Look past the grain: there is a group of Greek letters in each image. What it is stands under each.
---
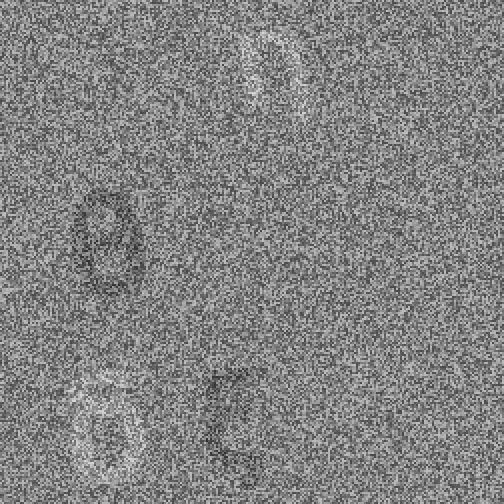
top middle: light eta; middle left: dark theta; bottom left: light delta; bottom middle: dark xi
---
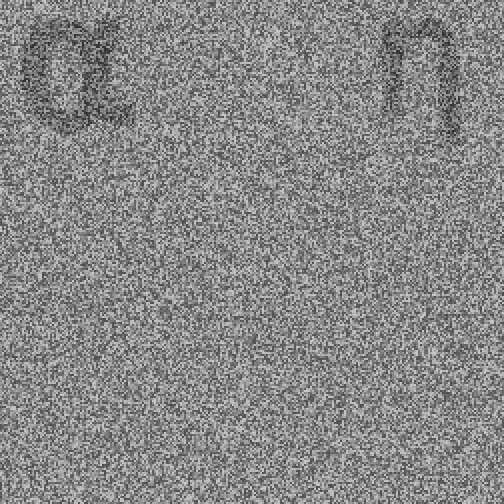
top left: dark alpha; top right: dark eta
